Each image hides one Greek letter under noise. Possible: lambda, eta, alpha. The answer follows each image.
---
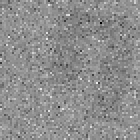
dark eta
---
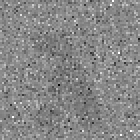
dark lambda
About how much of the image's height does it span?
two thirds
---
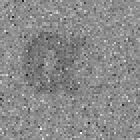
dark alpha
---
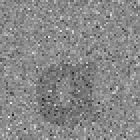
dark alpha
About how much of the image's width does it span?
half
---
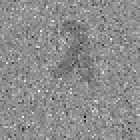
dark lambda
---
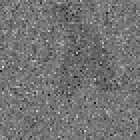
dark lambda
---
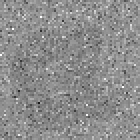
dark alpha
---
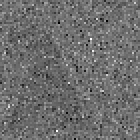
dark lambda
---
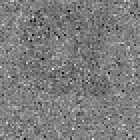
dark alpha
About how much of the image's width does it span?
two thirds
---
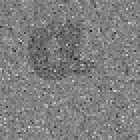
dark alpha
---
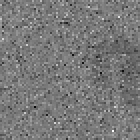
dark eta
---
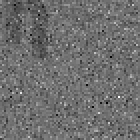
dark eta, top left
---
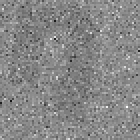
dark eta
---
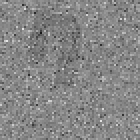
dark eta
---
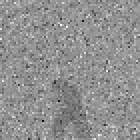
dark lambda, bottom middle
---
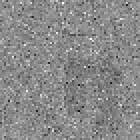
dark eta
